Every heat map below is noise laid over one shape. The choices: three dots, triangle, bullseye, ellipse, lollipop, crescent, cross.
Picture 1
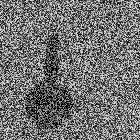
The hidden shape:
lollipop
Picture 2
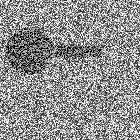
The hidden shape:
lollipop
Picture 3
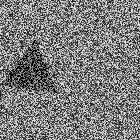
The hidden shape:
triangle
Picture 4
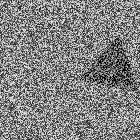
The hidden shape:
triangle
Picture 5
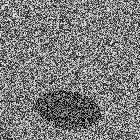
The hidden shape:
ellipse
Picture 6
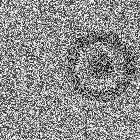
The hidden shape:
bullseye
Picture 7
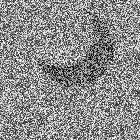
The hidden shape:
crescent
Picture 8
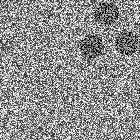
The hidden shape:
three dots
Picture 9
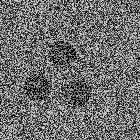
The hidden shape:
three dots
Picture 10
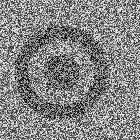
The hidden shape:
bullseye
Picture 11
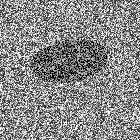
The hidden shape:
ellipse
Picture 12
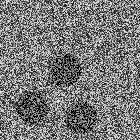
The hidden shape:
three dots
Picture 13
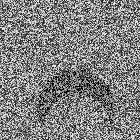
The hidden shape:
crescent
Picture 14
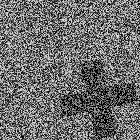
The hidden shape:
cross
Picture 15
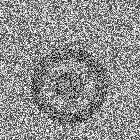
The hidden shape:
bullseye
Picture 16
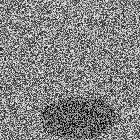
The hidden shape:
ellipse
